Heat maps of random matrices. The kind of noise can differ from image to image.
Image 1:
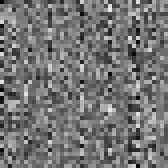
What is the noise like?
columns of uneven size
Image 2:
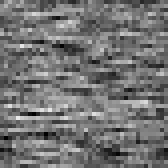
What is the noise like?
streaked along the rows
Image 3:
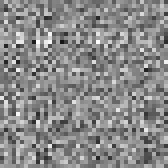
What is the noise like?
low rank plus noise
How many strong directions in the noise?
two
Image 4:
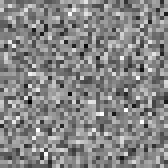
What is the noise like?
independent entries
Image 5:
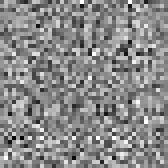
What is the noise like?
low rank plus noise
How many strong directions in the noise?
three or four
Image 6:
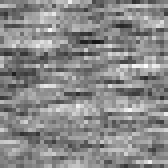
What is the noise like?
streaked along the rows
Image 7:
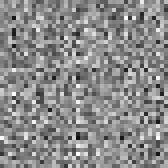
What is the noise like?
low rank plus noise
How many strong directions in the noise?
two
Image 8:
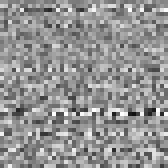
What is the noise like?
rows of uneven size
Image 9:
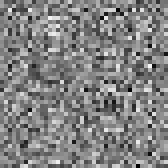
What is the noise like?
low rank plus noise
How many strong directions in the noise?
three or four
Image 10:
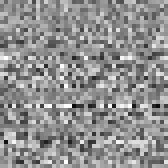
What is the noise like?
rows of uneven size
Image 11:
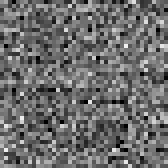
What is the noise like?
low rank plus noise
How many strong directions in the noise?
five to eight
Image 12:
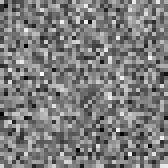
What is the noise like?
independent entries
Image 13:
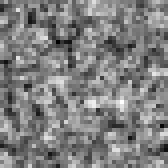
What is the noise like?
blotchy
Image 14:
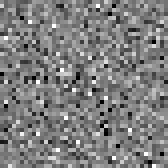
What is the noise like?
heavy tails
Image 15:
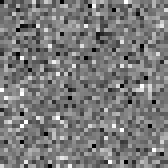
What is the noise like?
heavy tails
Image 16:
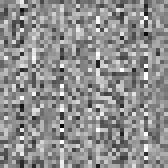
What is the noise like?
columns of uneven size
